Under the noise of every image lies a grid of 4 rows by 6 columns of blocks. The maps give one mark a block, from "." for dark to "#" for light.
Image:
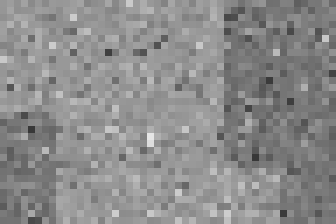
####..
####..
.###..
.####.
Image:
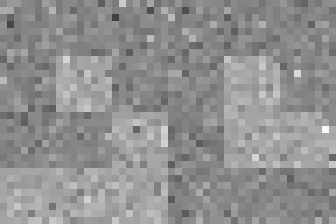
......
.#..#.
..#.##
###...
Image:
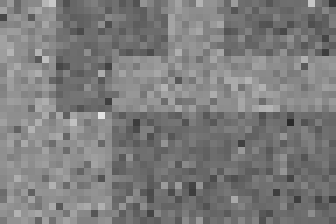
#..#..
#.####
##....
##....
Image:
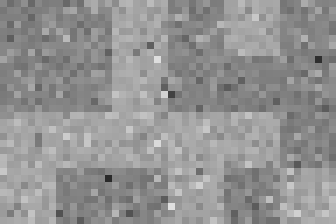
..#.#.
..#...
#####.
#..#.#
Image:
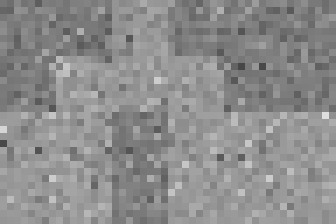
..#...
.###..
##.###
##.###
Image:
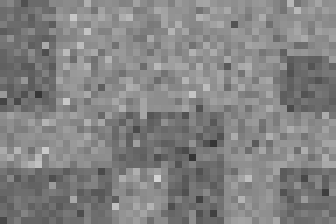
.#####
.####.
##..##
..#.#.
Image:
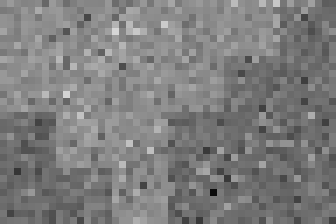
#####.
####..
.##...
..#...
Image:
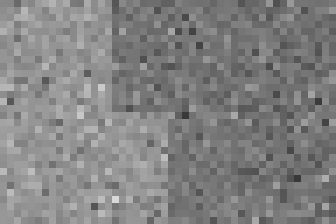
##....
##....
###...
###...
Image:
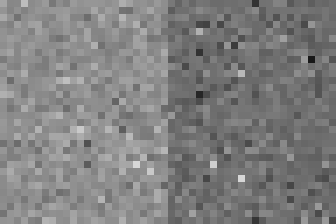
###...
###...
###...
###...
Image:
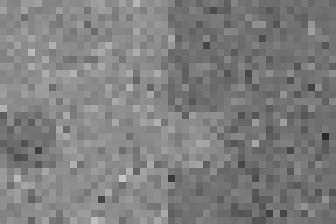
###...
###...
.###..
###...
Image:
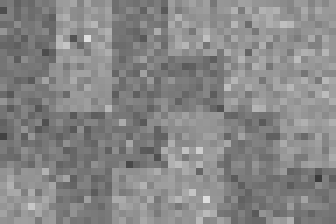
.#.###
.#..##
...#.#
#.##..
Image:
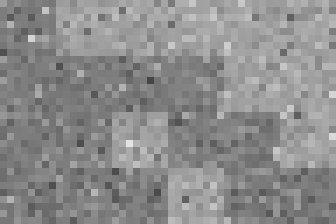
.#####
....##
..#..#
...#..
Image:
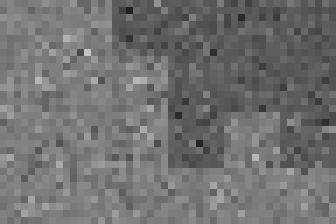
##....
###...
###.#.
######
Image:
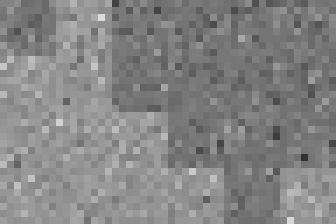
.#....
##....
###...
####.#
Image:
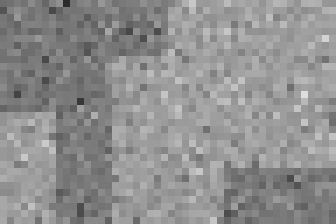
...###
..####
#.####
#.##..
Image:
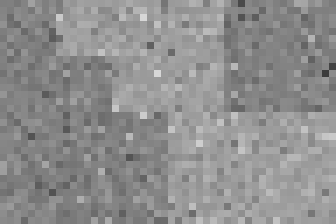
.###..
..##..
...###
...###
